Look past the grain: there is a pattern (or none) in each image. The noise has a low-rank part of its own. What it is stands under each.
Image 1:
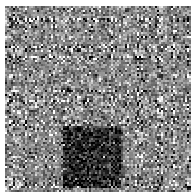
one block
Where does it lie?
bottom middle
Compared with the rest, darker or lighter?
darker
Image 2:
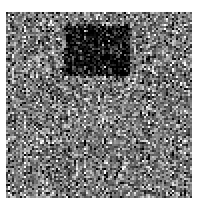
one block
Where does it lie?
top middle
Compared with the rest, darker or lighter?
darker
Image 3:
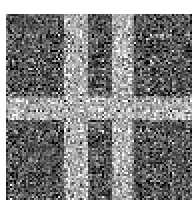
bands of rows crossing bands of columns
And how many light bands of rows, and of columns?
1 and 2
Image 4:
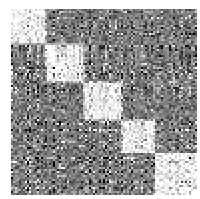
blocks along the diagonal
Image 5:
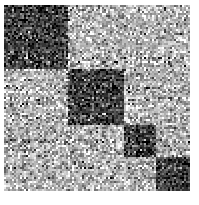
blocks along the diagonal
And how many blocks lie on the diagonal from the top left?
4
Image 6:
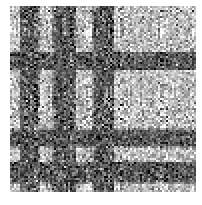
bands of rows crossing bands of columns
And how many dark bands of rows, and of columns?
3 and 3
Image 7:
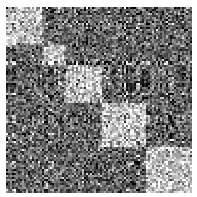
blocks along the diagonal
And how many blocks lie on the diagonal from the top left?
5
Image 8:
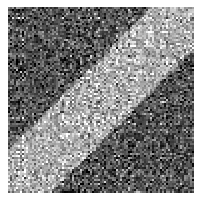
a diagonal band
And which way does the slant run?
bottom left to top right
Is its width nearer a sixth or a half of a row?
a half
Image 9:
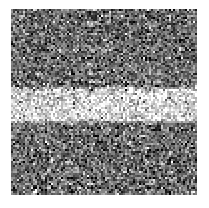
one band of rows
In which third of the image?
middle
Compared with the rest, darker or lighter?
lighter
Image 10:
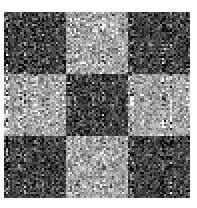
a checkerboard
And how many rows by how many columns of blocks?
3 by 3
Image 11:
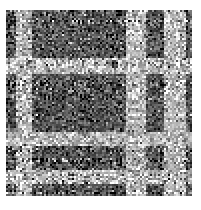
bands of rows crossing bands of columns
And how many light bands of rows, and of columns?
3 and 3
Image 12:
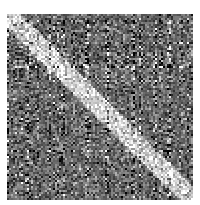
a diagonal band
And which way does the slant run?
top left to bottom right
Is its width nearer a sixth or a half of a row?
a sixth
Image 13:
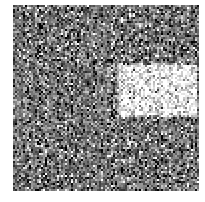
one block
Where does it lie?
middle right
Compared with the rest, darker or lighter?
lighter
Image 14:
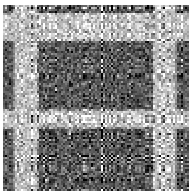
bands of rows crossing bands of columns
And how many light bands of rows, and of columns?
2 and 2
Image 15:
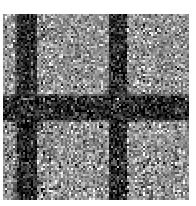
bands of rows crossing bands of columns
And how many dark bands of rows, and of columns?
1 and 2
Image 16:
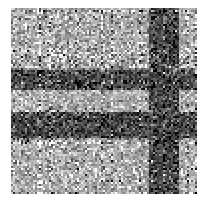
bands of rows crossing bands of columns
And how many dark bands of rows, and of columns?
2 and 1
